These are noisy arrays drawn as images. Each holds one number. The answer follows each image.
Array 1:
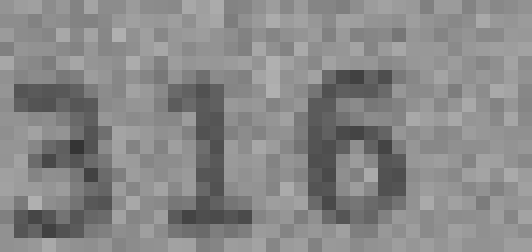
316
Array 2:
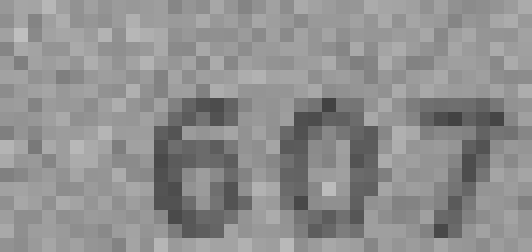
607
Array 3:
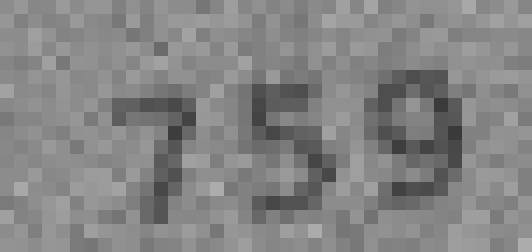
759
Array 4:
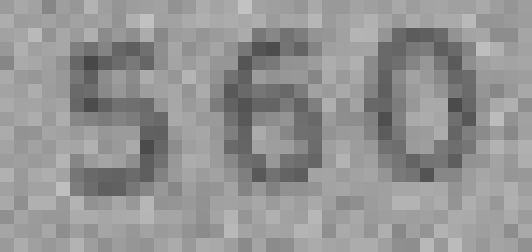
560
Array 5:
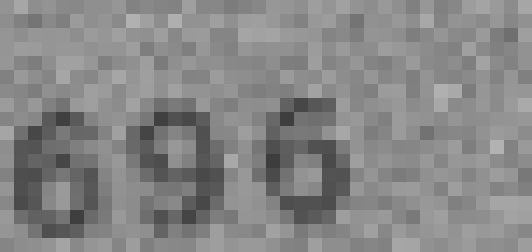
696
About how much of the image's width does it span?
two thirds
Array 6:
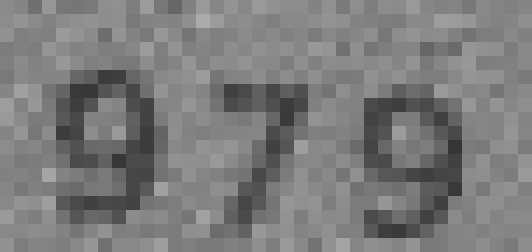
979
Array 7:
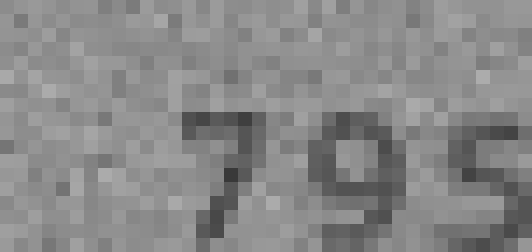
795
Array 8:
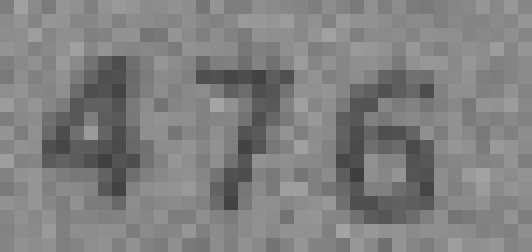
476
